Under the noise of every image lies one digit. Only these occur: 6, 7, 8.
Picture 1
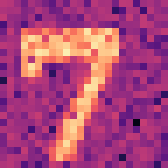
7
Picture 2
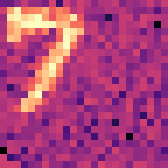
7
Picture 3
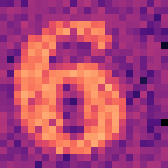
6
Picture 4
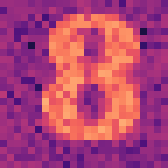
8
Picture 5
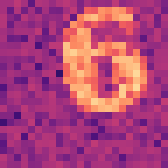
6
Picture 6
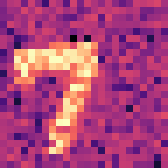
7
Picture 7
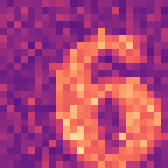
6
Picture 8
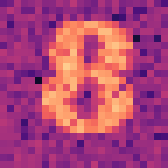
8
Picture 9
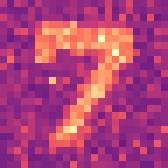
7
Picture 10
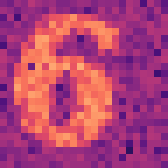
6
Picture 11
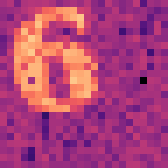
6
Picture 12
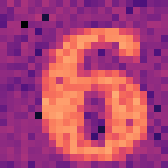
6
